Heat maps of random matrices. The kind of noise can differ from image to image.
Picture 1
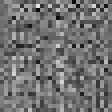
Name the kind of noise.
low rank plus noise
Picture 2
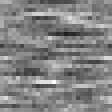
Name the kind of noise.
streaked along the rows
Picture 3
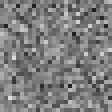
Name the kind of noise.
independent entries
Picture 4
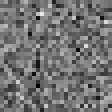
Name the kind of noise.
independent entries
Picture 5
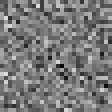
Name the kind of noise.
independent entries
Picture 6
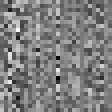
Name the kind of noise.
columns of uneven size
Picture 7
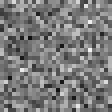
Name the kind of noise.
independent entries
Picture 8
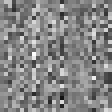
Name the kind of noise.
columns of uneven size
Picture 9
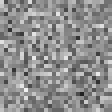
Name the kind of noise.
independent entries
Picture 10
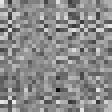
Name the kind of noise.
low rank plus noise
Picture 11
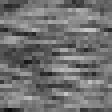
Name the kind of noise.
streaked along the rows
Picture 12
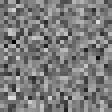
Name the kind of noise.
low rank plus noise
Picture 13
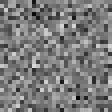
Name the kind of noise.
low rank plus noise
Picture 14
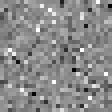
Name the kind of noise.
heavy tails
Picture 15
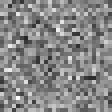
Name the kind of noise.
independent entries
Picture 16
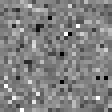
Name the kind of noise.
heavy tails
